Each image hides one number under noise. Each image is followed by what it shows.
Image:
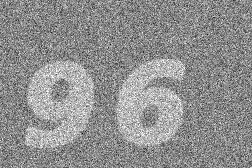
96
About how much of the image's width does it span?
two thirds
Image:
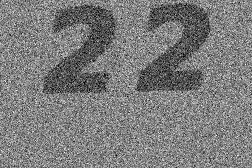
22
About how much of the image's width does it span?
two thirds
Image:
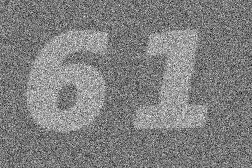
61
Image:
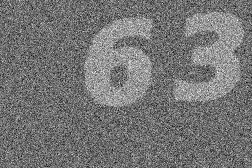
63
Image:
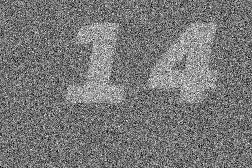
14
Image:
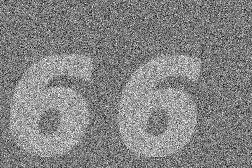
66
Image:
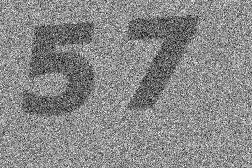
57
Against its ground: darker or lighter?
darker
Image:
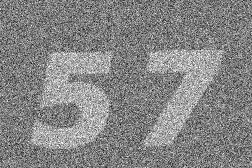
57
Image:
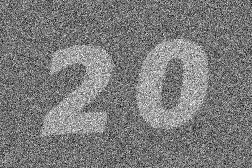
20
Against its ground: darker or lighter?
lighter
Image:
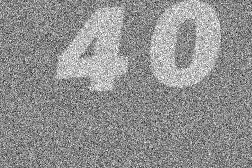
40
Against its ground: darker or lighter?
lighter
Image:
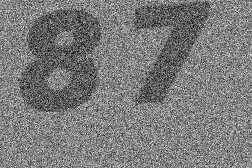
87
